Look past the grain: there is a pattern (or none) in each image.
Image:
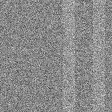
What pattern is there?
bands of columns
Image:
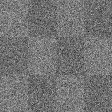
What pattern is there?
a checkerboard
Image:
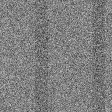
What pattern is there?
bands of columns
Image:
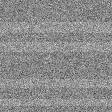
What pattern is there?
bands of rows
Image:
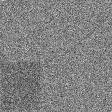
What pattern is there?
one block
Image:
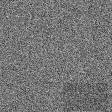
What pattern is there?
one block
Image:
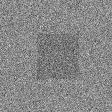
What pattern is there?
one block
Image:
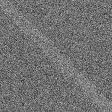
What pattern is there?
a diagonal band
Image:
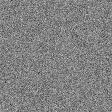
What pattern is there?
only noise
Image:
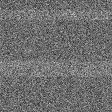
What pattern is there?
bands of rows
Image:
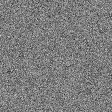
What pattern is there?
only noise
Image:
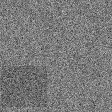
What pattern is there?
one block
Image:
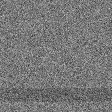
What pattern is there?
one band of rows
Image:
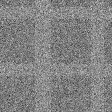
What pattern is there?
bands of rows crossing bands of columns
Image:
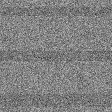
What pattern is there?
bands of rows
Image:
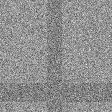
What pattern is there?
bands of rows crossing bands of columns
